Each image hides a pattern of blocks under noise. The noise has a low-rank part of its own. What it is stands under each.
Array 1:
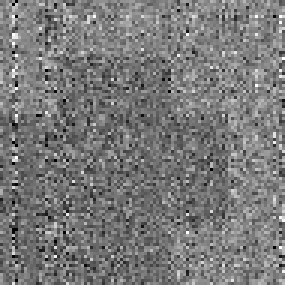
mirrored about the diagonal from the bottom left
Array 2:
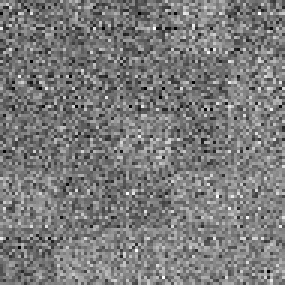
mirrored about the diagonal from the top left
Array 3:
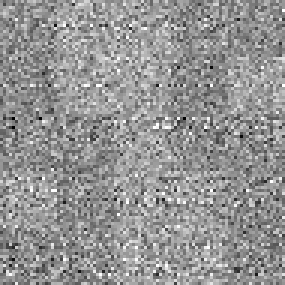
the same after a half turn
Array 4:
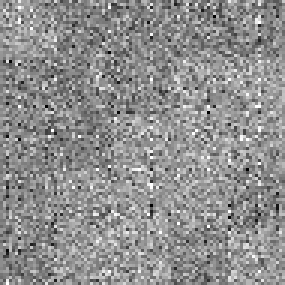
mirrored about the diagonal from the top left
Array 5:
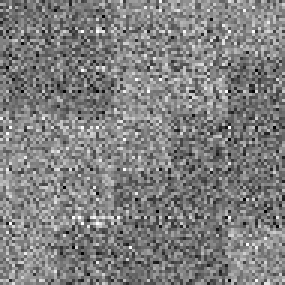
mirrored about the diagonal from the top left
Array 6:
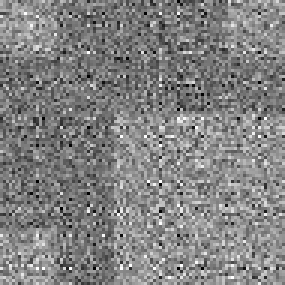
mirrored about the diagonal from the top left
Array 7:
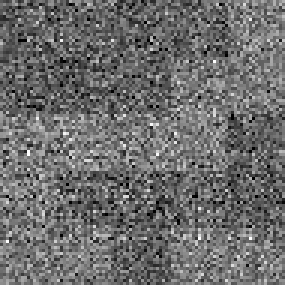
no symmetry
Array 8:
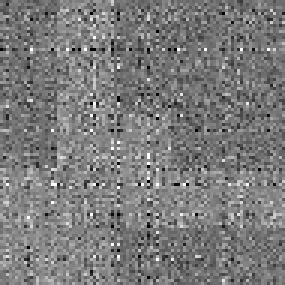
mirrored about the diagonal from the bottom left
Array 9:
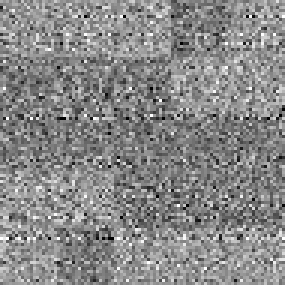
the same after a half turn
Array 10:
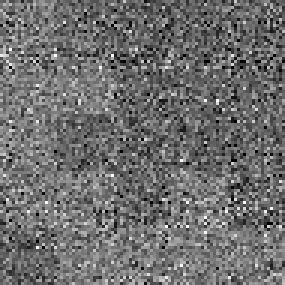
mirrored about the diagonal from the bottom left
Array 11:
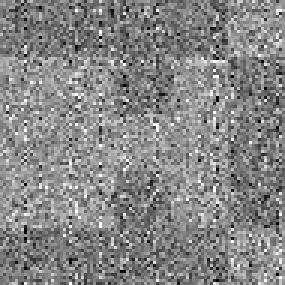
top and bottom mirror each other
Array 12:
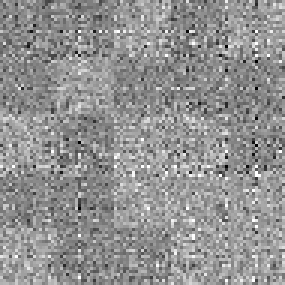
mirrored about the diagonal from the top left
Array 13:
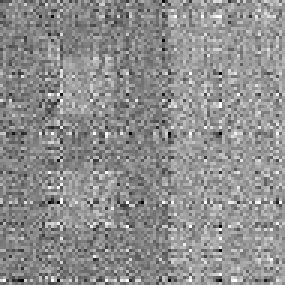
top and bottom mirror each other
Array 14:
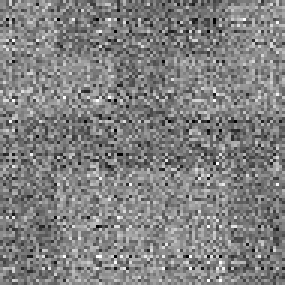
left and right mirror each other
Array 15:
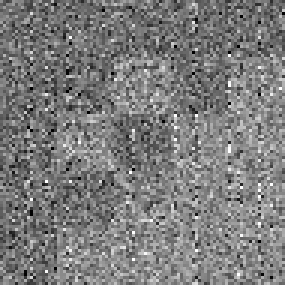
mirrored about the diagonal from the top left
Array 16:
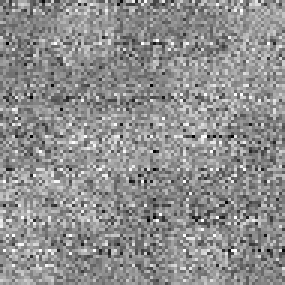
the same after a half turn
